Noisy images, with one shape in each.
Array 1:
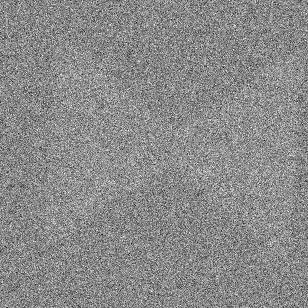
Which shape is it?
bow tie
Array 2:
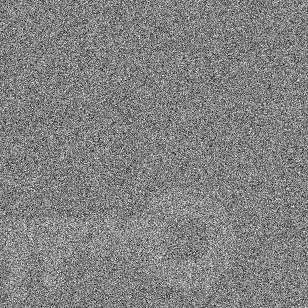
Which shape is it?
key
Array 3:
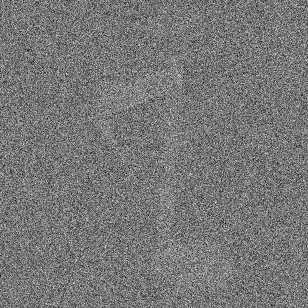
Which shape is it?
musical note
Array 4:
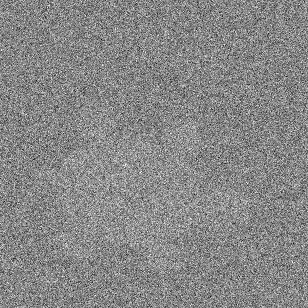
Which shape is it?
turtle
